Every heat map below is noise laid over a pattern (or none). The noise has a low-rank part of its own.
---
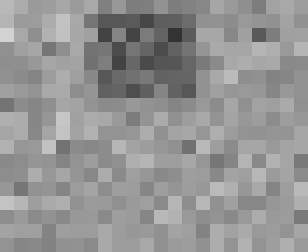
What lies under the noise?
one block
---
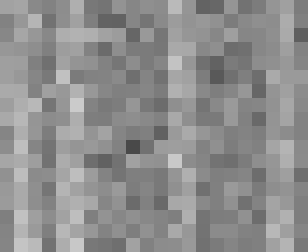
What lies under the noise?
bands of columns
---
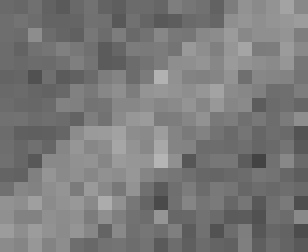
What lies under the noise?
a diagonal band
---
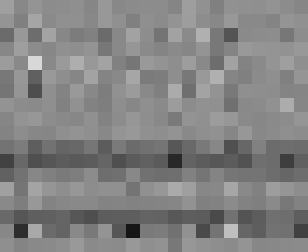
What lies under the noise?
bands of rows
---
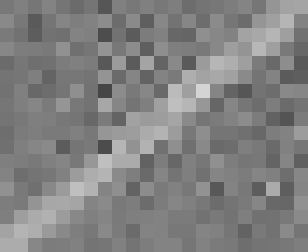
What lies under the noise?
a diagonal band
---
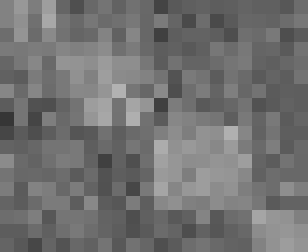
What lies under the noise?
blocks along the diagonal
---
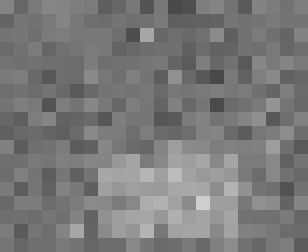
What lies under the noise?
one block
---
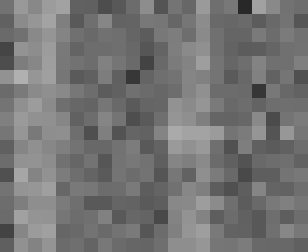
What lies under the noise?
bands of columns
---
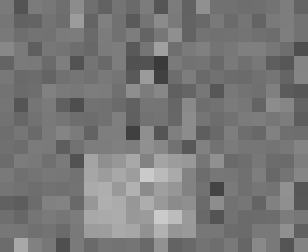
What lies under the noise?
one block
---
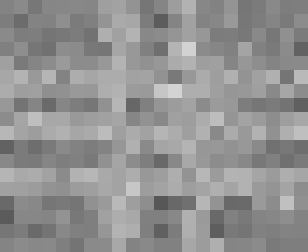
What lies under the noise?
bands of rows crossing bands of columns
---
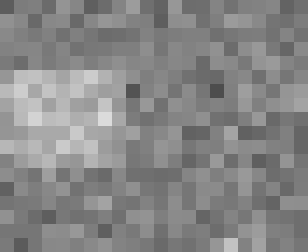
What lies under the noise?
one block
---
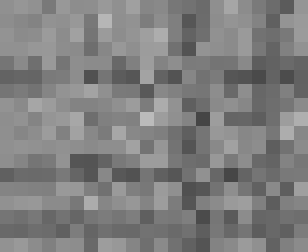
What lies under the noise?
bands of rows crossing bands of columns
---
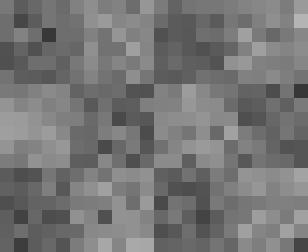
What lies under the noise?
a checkerboard
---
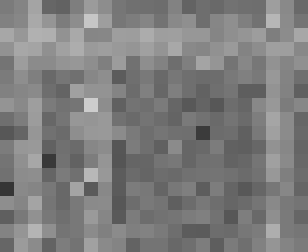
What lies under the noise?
bands of rows crossing bands of columns
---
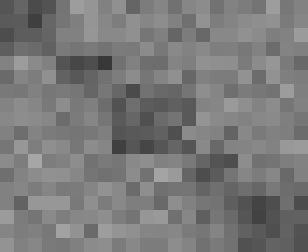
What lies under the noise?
blocks along the diagonal
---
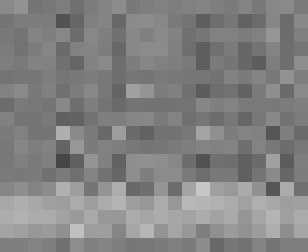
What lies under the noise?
one band of rows
